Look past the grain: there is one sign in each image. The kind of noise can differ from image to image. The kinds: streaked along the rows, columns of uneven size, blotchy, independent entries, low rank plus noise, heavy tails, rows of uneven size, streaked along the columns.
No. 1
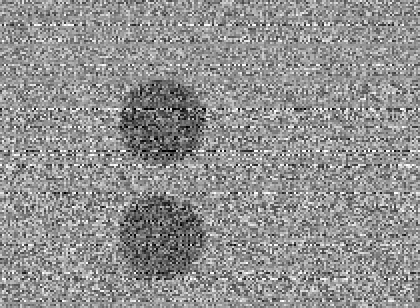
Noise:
rows of uneven size
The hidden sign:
colon
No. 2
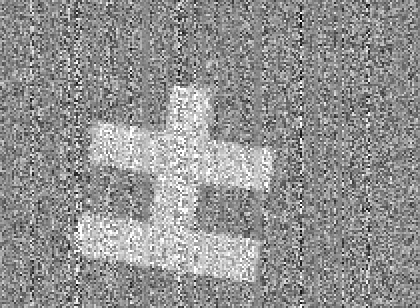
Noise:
columns of uneven size
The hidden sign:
plus-minus sign
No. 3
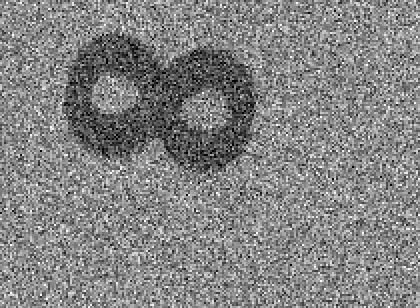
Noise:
independent entries
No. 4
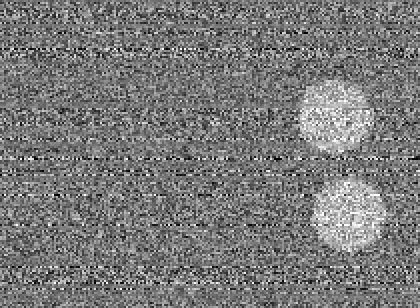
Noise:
rows of uneven size
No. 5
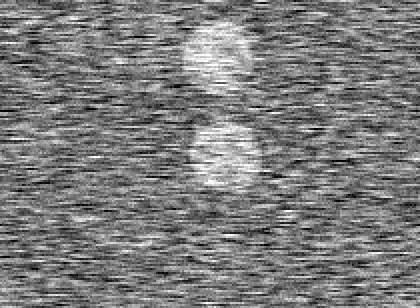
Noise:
streaked along the rows
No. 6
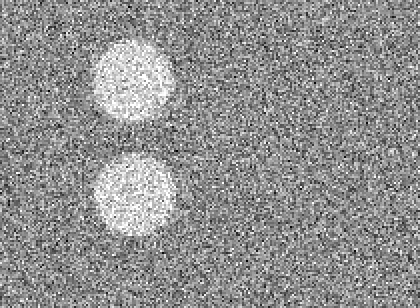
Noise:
independent entries
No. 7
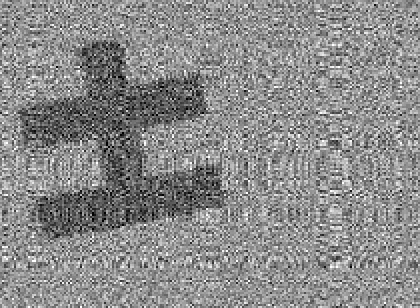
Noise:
low rank plus noise
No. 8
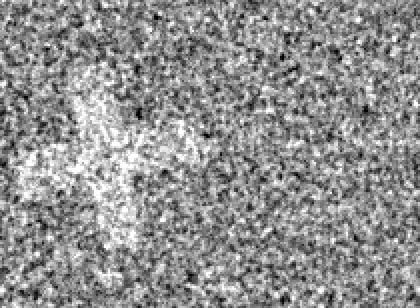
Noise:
blotchy
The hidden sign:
plus sign
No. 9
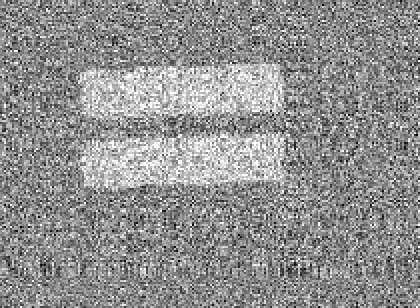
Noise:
low rank plus noise
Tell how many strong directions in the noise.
three or four
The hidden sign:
equals sign
